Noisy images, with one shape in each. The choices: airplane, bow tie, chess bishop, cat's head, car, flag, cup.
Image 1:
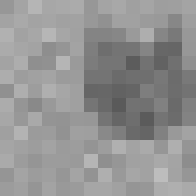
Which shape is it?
cat's head
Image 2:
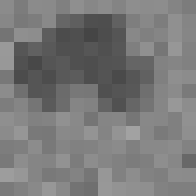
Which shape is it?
car
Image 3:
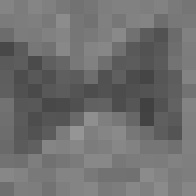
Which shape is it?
bow tie
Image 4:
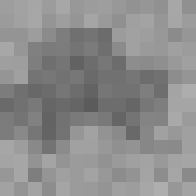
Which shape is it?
car
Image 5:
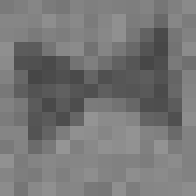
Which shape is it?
bow tie
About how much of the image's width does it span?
nearly all
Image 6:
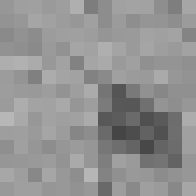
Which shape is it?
flag
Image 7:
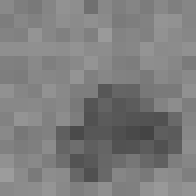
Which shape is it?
car
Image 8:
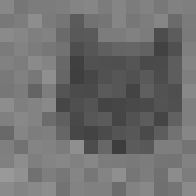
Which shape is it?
cat's head
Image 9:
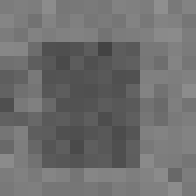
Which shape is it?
cup
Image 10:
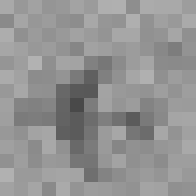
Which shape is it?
airplane
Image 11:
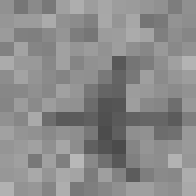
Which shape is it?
airplane
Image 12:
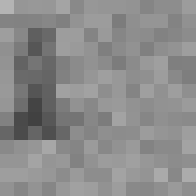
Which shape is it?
chess bishop
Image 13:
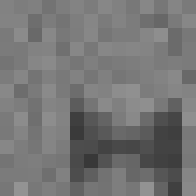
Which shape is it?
bow tie
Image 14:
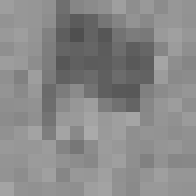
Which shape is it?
flag
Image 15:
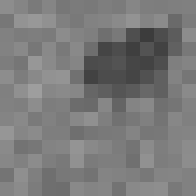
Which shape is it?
flag
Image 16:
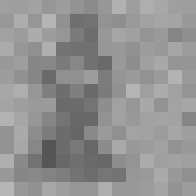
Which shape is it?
chess bishop
